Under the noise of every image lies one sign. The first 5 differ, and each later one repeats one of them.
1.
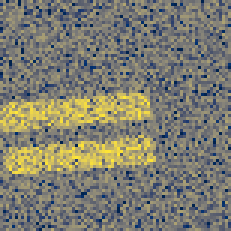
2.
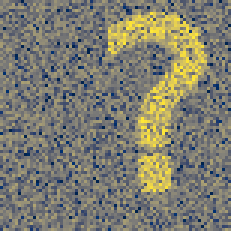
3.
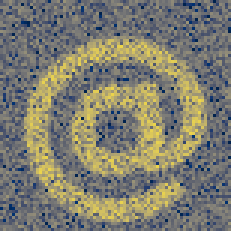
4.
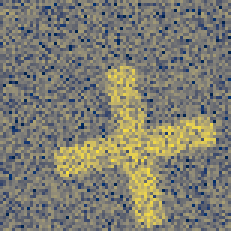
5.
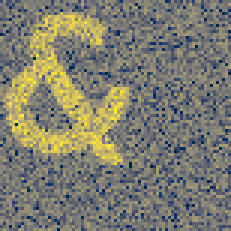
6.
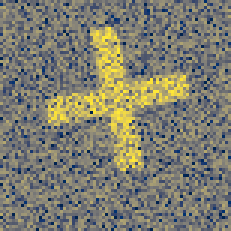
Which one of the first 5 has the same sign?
4
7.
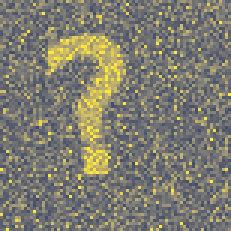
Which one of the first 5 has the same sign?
2
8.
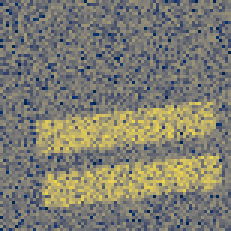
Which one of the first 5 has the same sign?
1
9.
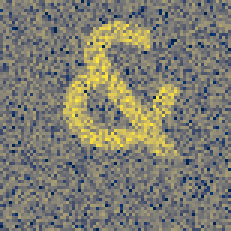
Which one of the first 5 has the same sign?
5
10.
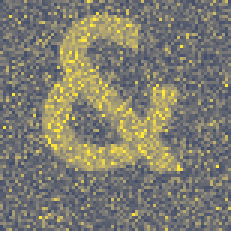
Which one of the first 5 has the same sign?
5
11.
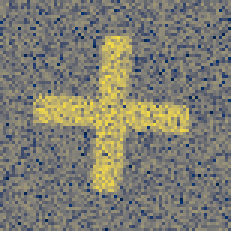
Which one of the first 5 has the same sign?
4
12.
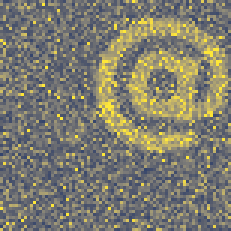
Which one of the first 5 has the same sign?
3
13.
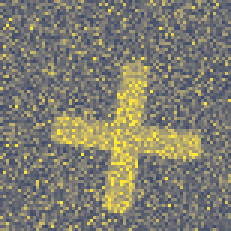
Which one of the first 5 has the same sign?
4
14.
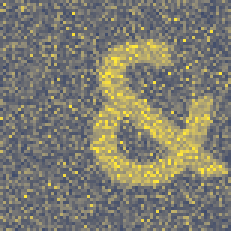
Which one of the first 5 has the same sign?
5
